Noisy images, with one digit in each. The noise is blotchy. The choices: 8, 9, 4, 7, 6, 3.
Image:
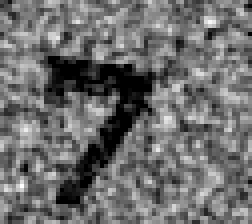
7
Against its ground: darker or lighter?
darker
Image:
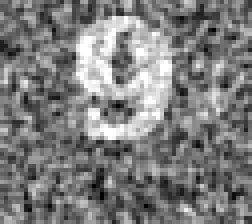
9
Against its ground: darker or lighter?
lighter
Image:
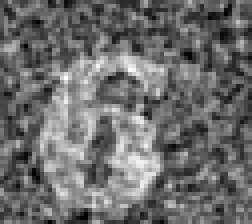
6
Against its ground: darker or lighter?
lighter
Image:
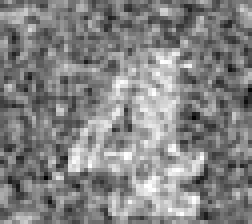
4
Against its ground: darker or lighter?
lighter
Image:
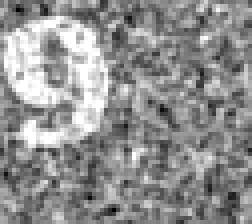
9
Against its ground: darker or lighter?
lighter
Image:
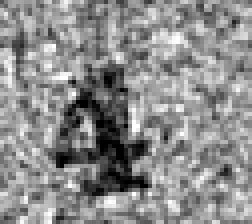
4
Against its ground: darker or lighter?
darker
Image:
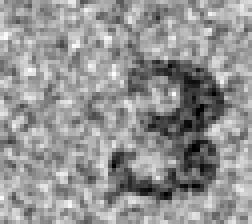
3
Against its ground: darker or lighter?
darker
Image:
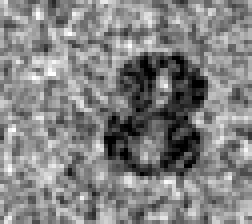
8
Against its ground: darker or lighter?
darker
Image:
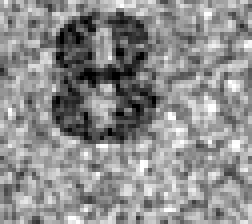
8
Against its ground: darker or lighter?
darker
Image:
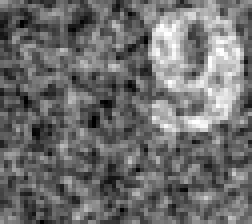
9
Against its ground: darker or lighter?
lighter
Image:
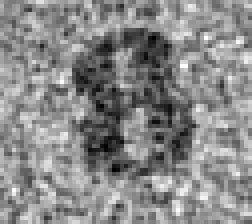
8
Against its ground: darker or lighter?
darker
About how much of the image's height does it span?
two thirds
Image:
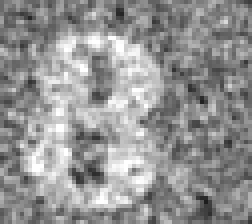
8
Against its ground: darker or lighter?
lighter
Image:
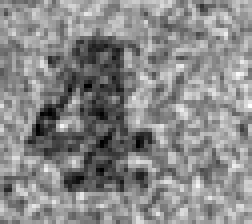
4
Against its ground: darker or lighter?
darker
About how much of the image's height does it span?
two thirds
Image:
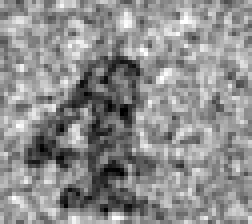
4
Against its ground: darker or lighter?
darker
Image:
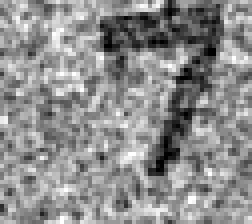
7
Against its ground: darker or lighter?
darker
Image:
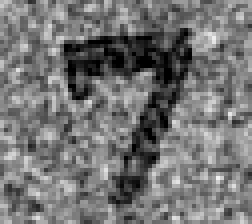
7
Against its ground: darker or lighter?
darker
